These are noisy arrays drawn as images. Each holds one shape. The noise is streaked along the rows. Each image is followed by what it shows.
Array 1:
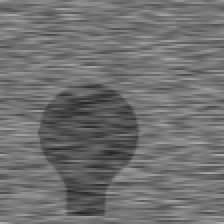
dark light bulb
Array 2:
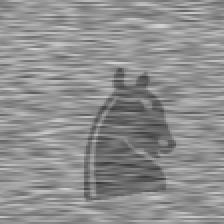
dark chess knight
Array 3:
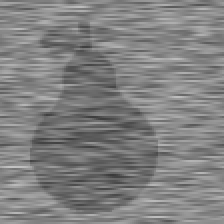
dark pear
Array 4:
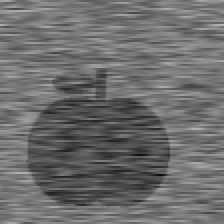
dark apple
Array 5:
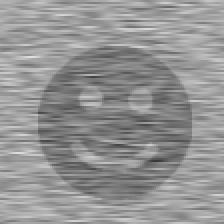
dark smiling face
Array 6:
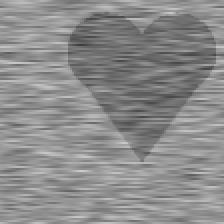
dark heart
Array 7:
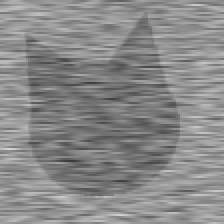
dark cat's head
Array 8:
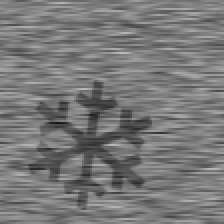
dark snowflake
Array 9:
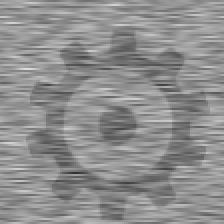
dark gear
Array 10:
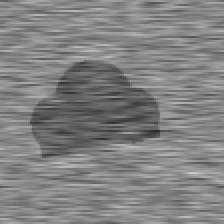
dark cloud
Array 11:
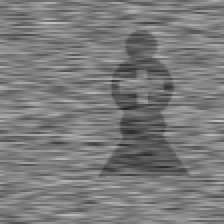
dark chess bishop
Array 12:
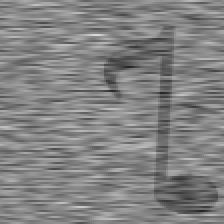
dark musical note
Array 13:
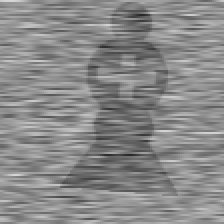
dark chess bishop
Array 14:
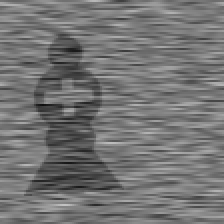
dark chess bishop
